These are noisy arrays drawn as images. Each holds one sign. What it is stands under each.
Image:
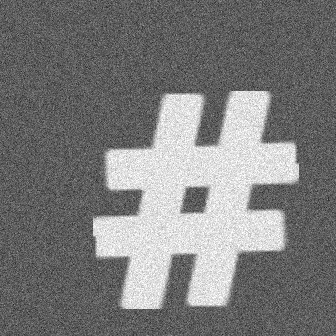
hash sign
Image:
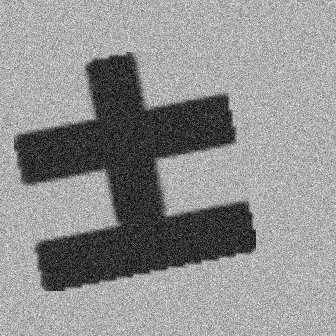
plus-minus sign
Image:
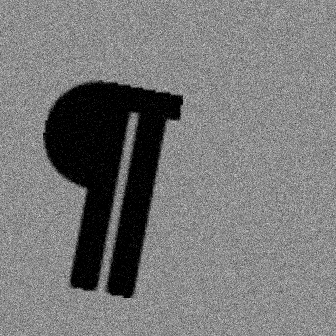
pilcrow
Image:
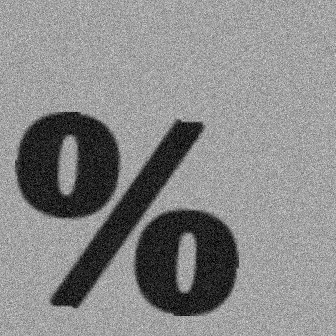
percent sign
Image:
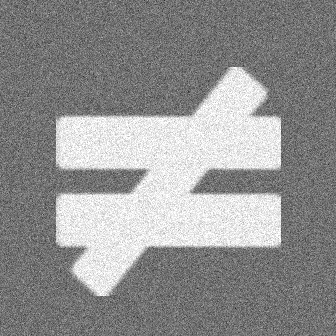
not-equal sign
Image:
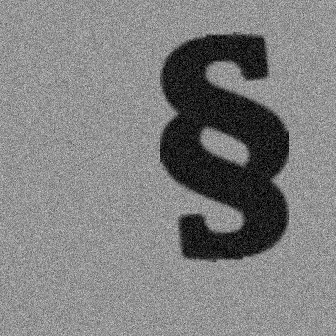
section sign
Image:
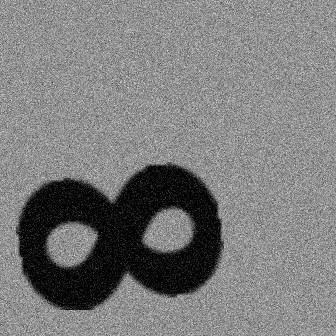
infinity sign
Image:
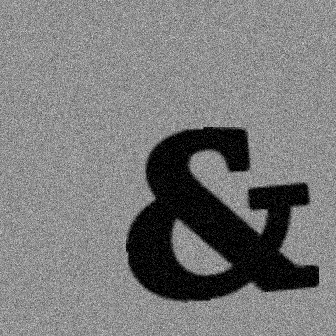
ampersand
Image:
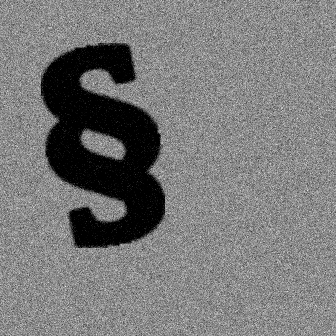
section sign
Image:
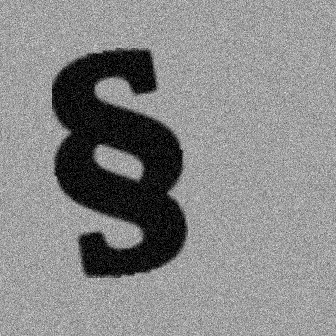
section sign
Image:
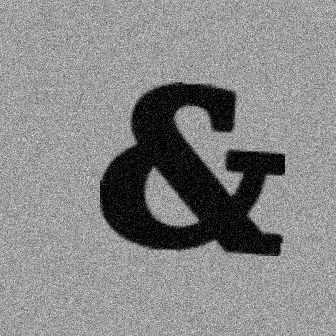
ampersand
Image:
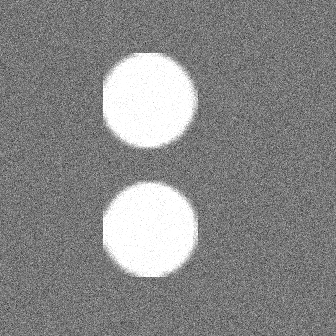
colon
